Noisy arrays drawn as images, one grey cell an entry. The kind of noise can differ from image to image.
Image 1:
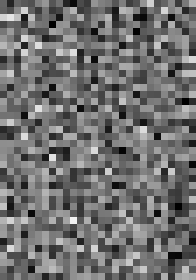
low rank plus noise
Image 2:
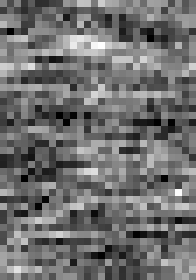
streaked along the rows
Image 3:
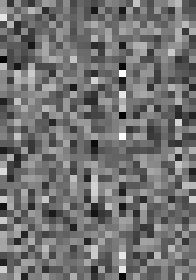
columns of uneven size
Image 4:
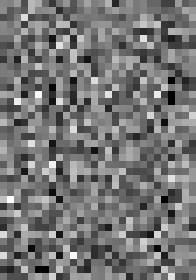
low rank plus noise
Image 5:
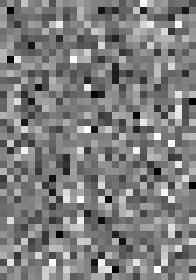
heavy tails
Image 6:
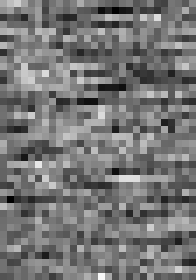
streaked along the rows
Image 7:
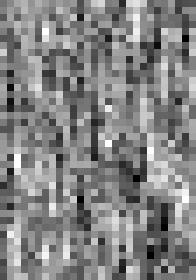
streaked along the columns
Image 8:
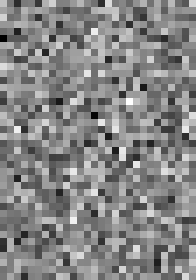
independent entries
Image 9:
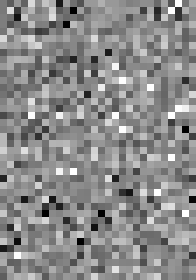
heavy tails
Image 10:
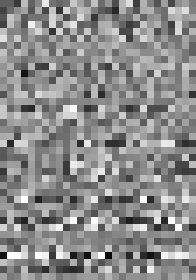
rows of uneven size
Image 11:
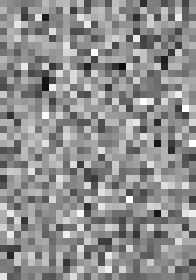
independent entries
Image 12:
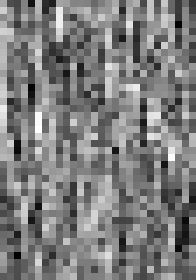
streaked along the columns
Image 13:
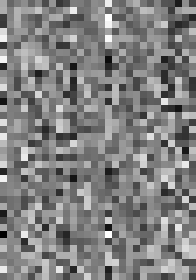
columns of uneven size
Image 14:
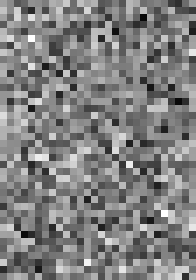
independent entries
